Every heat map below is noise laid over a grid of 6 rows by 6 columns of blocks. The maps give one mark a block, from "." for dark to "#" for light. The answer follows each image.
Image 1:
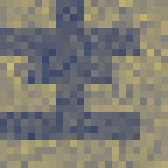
# # . # # #
. . . . . #
# . . . # #
# # . # # #
. . . . . #
# # # # # #
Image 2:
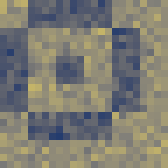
# . . . # #
. # # # . #
. # . # . #
. # # # . #
# . . . # #
# # # # # #
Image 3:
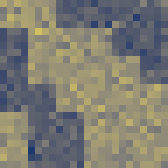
# # . . . .
. # # # . .
. # # # # .
. . # # # #
# . . # # #
# . . # # #
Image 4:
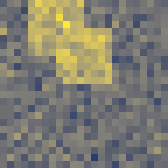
. # # . . .
. # # # . .
. . # # . .
. . . . . .
. . . . . .
. . . . . .
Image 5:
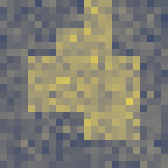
. . . # . .
. . # # . .
. # # # # .
. # # # # .
. . . # # .
. . . . . .
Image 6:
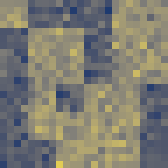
# . . . # #
. # # . # #
. # # . # #
. # . # # .
. # # # # .
. . # # # .
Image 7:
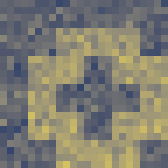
. . . . . .
. . # # # .
. # # . # #
. # . . . #
. # # . # #
. . # # # .
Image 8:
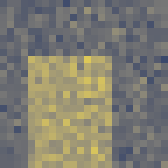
. . . . . .
. . . . . .
. # # # . .
. # # # . .
. # # # . .
. # # # . .
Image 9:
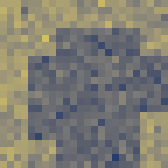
# # # # # #
# # . . . #
# . . . . .
# . . . . .
# . . . . #
# # . . . #
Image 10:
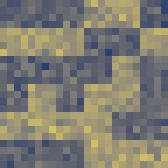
. . . # # .
# # # . . #
. . . . # .
. # . # # .
# # # # . .
. . . # # #
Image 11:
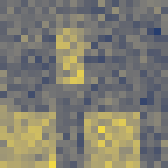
. . . . . .
. . # . . .
. . # . . .
. . . . . .
# # . # # .
# # . # # .
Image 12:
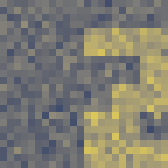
. . . . . .
. . . # # #
. . . . . #
. . . . # #
. . . # # .
. . . # # #
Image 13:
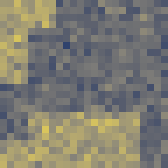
# # . . . .
# . . . . .
# . . . . .
. . . . . .
. # # # # .
# # # # # .
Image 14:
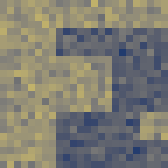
# # # # # #
# # . . . .
# # # # . .
# # # # . .
# # . . . #
# # . . . .
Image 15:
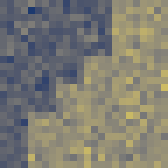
. . . . # #
. . . . # #
. . . # # #
. . # # # #
. # # # # #
. # # # # #
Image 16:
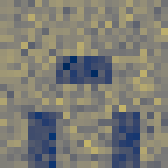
# # # # # #
# # # # # #
# # . . # #
# # # # # #
# . # # . #
# . # # . #
